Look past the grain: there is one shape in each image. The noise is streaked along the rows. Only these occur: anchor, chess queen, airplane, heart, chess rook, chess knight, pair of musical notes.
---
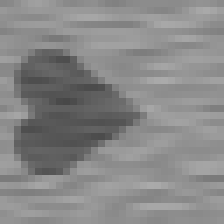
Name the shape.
heart
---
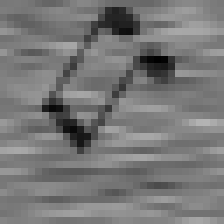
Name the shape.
pair of musical notes
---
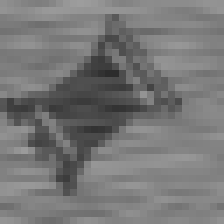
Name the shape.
chess rook
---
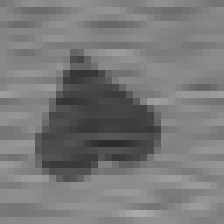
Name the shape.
heart
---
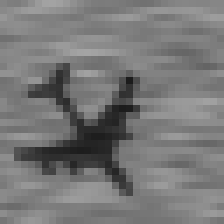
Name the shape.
airplane
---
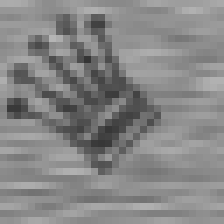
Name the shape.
chess queen
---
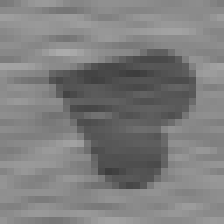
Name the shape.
heart
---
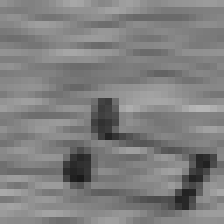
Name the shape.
pair of musical notes
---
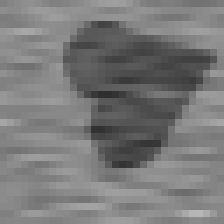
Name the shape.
heart
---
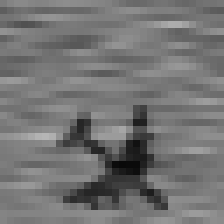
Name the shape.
airplane
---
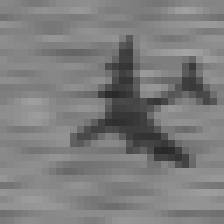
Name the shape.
airplane
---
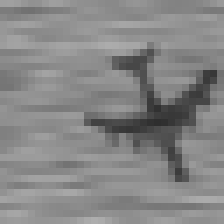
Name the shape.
airplane
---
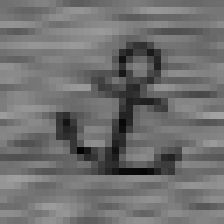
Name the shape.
anchor
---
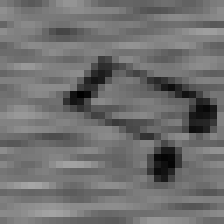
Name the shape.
pair of musical notes
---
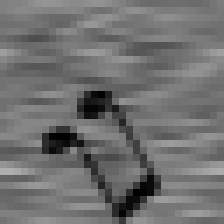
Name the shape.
pair of musical notes
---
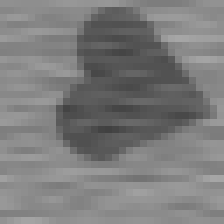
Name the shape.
heart
